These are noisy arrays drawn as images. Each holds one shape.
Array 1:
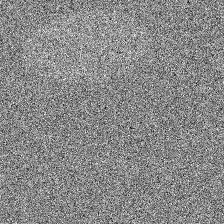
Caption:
light ellipse
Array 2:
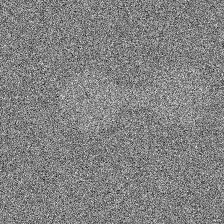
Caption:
light dumbbell
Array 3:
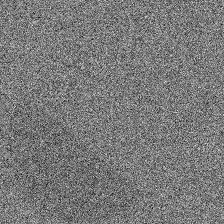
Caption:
dark half disc
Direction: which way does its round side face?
down and left
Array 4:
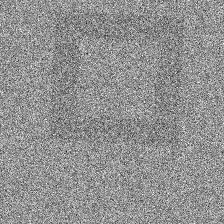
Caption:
dark square frame
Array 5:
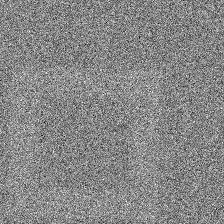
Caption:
light square frame
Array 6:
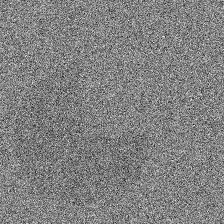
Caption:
dark disc with a wedge cut out
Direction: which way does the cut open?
up and right
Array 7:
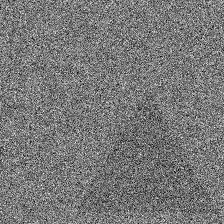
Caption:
dark triangle
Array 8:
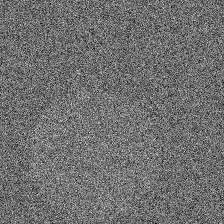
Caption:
light disc
